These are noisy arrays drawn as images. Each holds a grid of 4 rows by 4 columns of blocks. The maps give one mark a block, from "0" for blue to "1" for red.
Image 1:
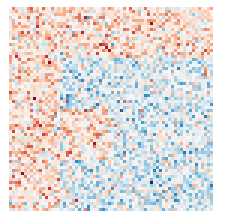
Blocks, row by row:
1111
1000
1100
1000
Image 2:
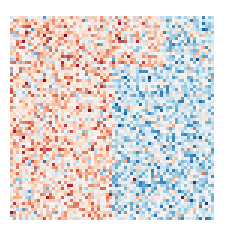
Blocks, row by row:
1110
1100
1100
1100
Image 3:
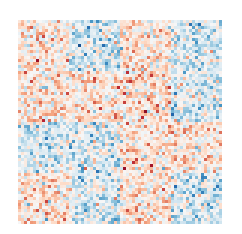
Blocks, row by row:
1010
1110
0011
1010
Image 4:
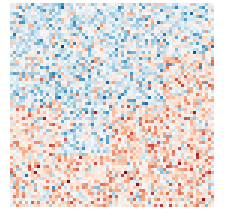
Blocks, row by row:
0000
0001
1011
1111
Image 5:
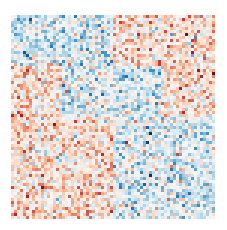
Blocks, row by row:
0011
1001
1100
1100
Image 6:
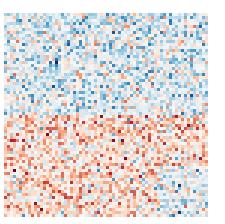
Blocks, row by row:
0000
0000
1111
1110
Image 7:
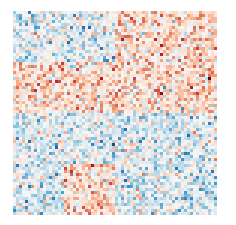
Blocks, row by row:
0011
1111
0000
0100
